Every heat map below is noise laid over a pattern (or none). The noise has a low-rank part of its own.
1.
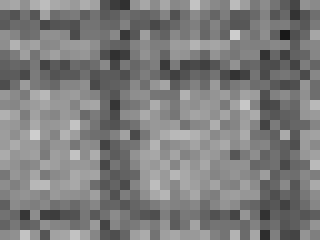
bands of rows crossing bands of columns
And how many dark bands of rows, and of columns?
3 and 2
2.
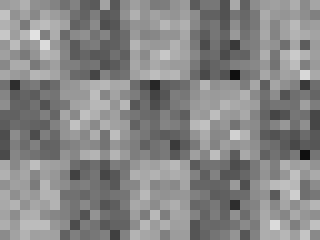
a checkerboard
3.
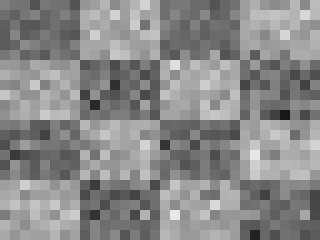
a checkerboard
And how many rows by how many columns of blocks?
4 by 4
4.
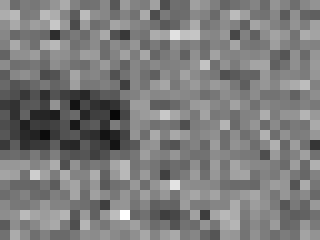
one block
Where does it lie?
middle left
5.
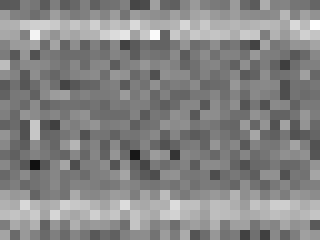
bands of rows
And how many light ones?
2
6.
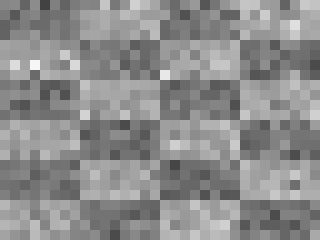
a checkerboard
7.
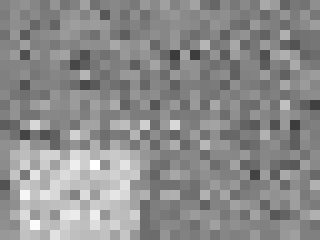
one block
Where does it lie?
bottom left
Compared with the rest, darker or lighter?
lighter
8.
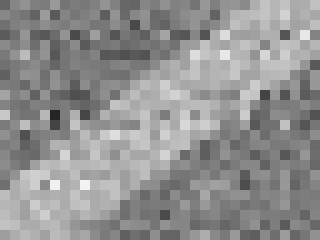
a diagonal band
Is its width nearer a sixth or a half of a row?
a half
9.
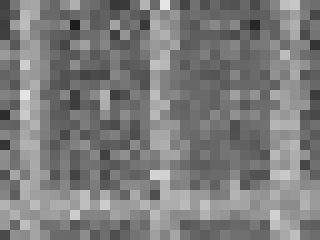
bands of rows crossing bands of columns
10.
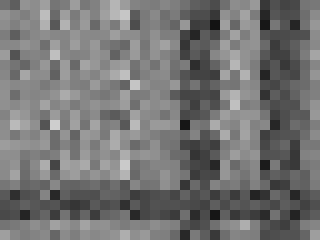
bands of rows crossing bands of columns
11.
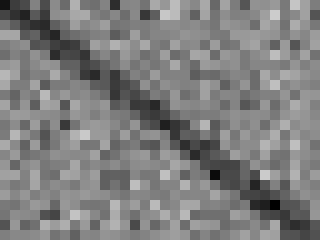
a diagonal band
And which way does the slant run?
top left to bottom right
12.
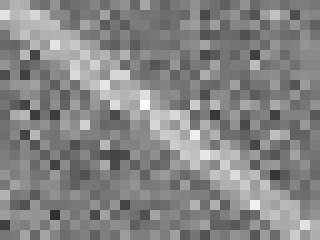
a diagonal band
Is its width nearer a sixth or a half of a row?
a sixth
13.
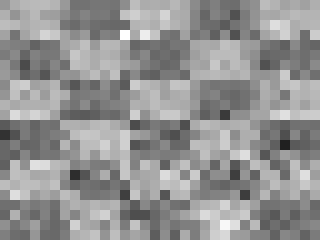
a checkerboard
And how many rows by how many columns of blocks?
6 by 5
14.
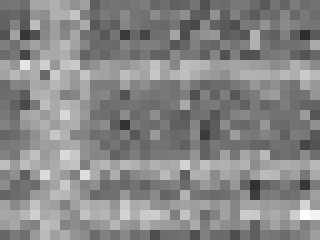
bands of rows crossing bands of columns
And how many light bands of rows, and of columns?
3 and 1
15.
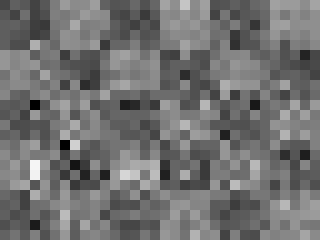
a checkerboard
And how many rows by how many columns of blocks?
5 by 6
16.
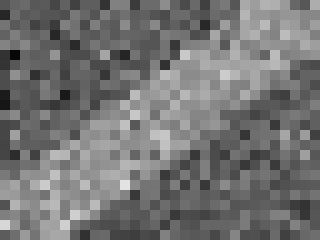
a diagonal band
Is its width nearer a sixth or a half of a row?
a half
